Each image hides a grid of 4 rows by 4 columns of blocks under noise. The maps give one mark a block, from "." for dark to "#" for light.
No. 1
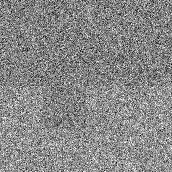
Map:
. . . .
. . . .
# . # #
# # # #
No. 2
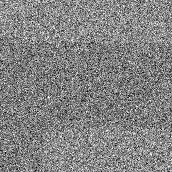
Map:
# # # #
. . . .
. . . .
. # # #
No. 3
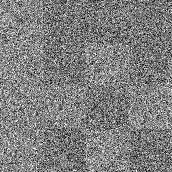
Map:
# . . .
# . # .
# # . #
# . # .
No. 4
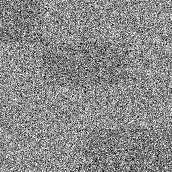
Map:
. # # #
# . . #
# # # #
# # . .
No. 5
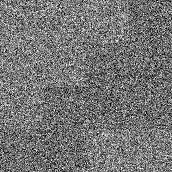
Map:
# # # .
# # . .
# . . .
. . # #
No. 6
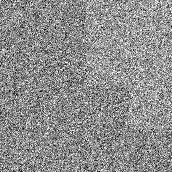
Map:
. . # #
. . # #
. . . #
. . . .
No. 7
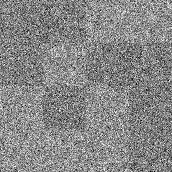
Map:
. . # #
. # . .
# . # .
# # # .
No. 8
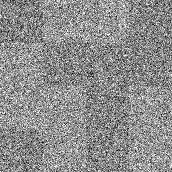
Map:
. # # .
# . . .
# # . #
. # . #
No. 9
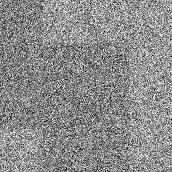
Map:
. # # #
. . . #
. . . #
# . . #
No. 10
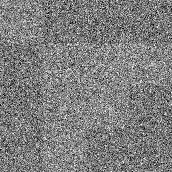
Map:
# . . .
. # # #
. # # .
. # . .
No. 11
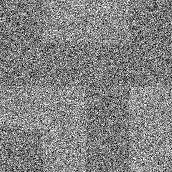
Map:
. # # .
. . . .
# # . #
. # . #
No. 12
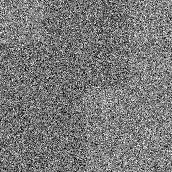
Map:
# . . #
. . . #
. . # #
. . # #
